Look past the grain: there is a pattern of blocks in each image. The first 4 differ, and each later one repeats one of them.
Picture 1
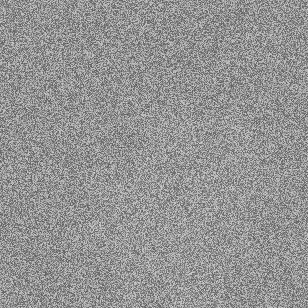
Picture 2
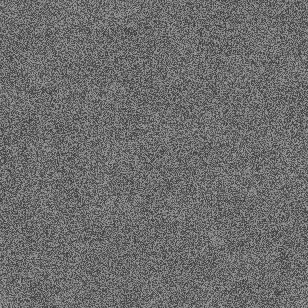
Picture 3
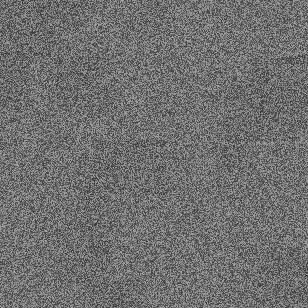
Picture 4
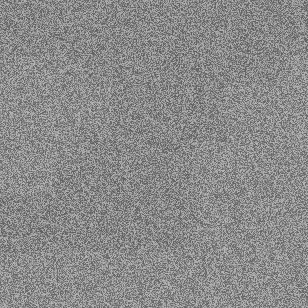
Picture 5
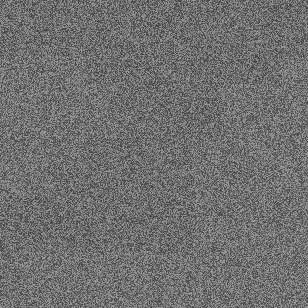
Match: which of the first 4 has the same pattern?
4
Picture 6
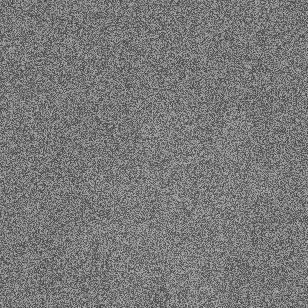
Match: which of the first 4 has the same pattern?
1
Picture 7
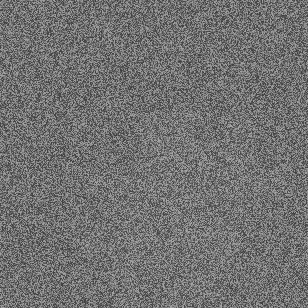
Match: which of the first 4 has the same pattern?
1
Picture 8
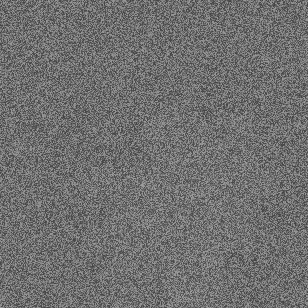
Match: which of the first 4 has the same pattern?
1
